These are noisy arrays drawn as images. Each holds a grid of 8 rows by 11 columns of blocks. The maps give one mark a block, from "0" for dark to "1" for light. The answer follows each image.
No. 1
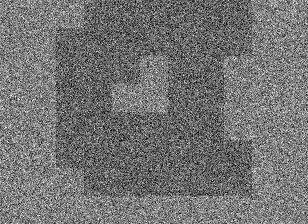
1 1 1 0 0 0 0 0 0 1 1
1 1 0 0 0 0 0 0 0 1 1
1 1 0 0 0 1 0 0 1 1 1
1 1 0 0 1 1 0 0 1 1 1
1 1 0 0 0 0 0 0 1 1 1
1 1 0 0 0 0 0 0 0 1 1
1 1 1 0 0 0 0 0 0 1 1
1 1 1 1 1 1 1 1 1 1 1
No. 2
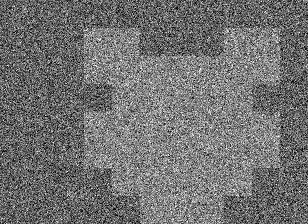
0 0 0 0 0 0 0 0 0 0 0
0 0 0 1 1 0 0 0 1 1 0
0 0 0 1 1 1 1 1 1 1 0
0 0 0 0 1 1 1 1 1 0 0
0 0 0 1 1 1 1 1 1 1 0
0 0 0 1 1 1 1 1 1 1 0
0 0 0 0 1 1 1 1 1 0 0
0 0 0 0 0 1 1 1 0 0 0
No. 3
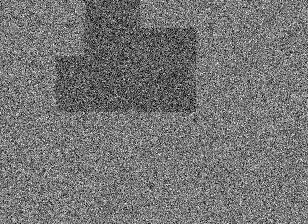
1 1 1 0 0 1 1 1 1 1 1
1 1 1 0 0 0 0 1 1 1 1
1 1 0 0 0 0 0 1 1 1 1
1 1 0 0 0 0 0 1 1 1 1
1 1 1 1 1 1 1 1 1 1 1
1 1 1 1 1 1 1 1 1 1 1
1 1 1 1 1 1 1 1 1 1 1
1 1 1 1 1 1 1 1 1 1 1
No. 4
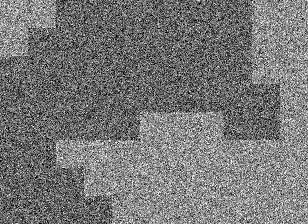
1 1 0 0 0 0 0 0 0 1 1
1 0 0 0 0 0 0 0 0 1 1
0 0 0 0 0 0 0 0 0 1 1
0 0 0 0 0 0 0 0 0 0 1
0 0 0 0 0 1 1 1 0 0 1
0 0 1 1 1 1 1 1 1 1 1
0 0 0 1 1 1 1 1 1 1 1
0 0 0 0 1 1 1 1 1 1 1
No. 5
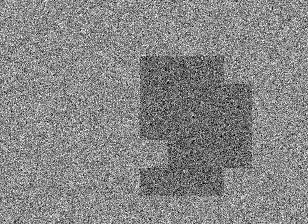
1 1 1 1 1 1 1 1 1 1 1
1 1 1 1 1 1 1 1 1 1 1
1 1 1 1 1 0 0 0 1 1 1
1 1 1 1 1 0 0 0 0 1 1
1 1 1 1 1 0 0 0 0 1 1
1 1 1 1 1 1 0 0 0 1 1
1 1 1 1 1 0 0 0 1 1 1
1 1 1 1 1 1 1 1 1 1 1
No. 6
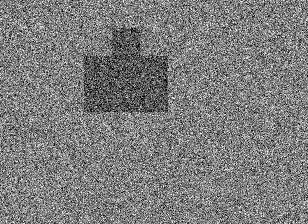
1 1 1 1 1 1 1 1 1 1 1
1 1 1 1 0 1 1 1 1 1 1
1 1 1 0 0 0 1 1 1 1 1
1 1 1 0 0 0 1 1 1 1 1
1 1 1 1 1 1 1 1 1 1 1
1 1 1 1 1 1 1 1 1 1 1
1 1 1 1 1 1 1 1 1 1 1
1 1 1 1 1 1 1 1 1 1 1
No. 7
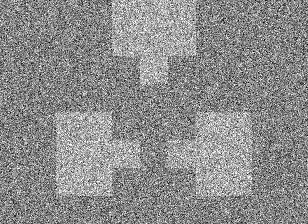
0 0 0 0 1 1 1 0 0 0 0
0 0 0 0 1 1 1 0 0 0 0
0 0 0 0 0 1 0 0 0 0 0
0 0 0 0 0 0 0 0 0 0 0
0 0 1 1 0 0 0 1 1 0 0
0 0 1 1 1 0 1 1 1 0 0
0 0 1 1 0 0 0 1 1 0 0
0 0 0 0 0 0 0 0 0 0 0
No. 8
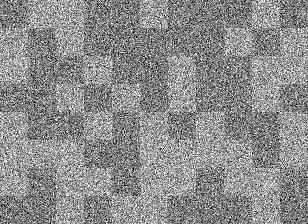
0 1 1 0 0 1 0 0 0 1 0
1 0 1 0 0 0 0 0 1 0 1
1 0 0 1 0 0 1 0 0 1 1
0 0 1 0 1 0 1 0 0 1 0
1 0 0 1 0 1 0 1 0 0 1
1 1 1 0 0 1 1 1 1 0 1
1 0 1 1 0 1 1 0 1 1 0
0 0 1 0 1 1 0 0 0 1 0
